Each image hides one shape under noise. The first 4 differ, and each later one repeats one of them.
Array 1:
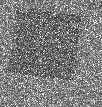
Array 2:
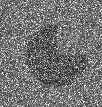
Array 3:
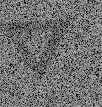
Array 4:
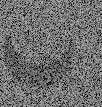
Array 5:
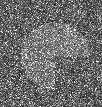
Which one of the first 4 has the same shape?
2
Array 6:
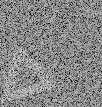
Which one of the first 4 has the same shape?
3
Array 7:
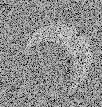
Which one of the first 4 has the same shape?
4
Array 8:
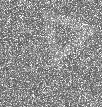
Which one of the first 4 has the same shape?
3
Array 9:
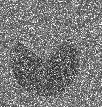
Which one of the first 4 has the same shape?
2
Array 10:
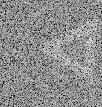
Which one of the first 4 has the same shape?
3
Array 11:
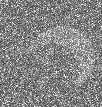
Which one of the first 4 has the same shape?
4
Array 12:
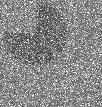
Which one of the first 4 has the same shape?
2
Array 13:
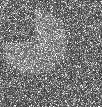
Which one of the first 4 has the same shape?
2
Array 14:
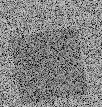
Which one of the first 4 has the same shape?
1
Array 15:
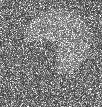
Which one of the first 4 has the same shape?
2
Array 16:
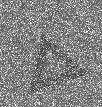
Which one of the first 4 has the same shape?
3
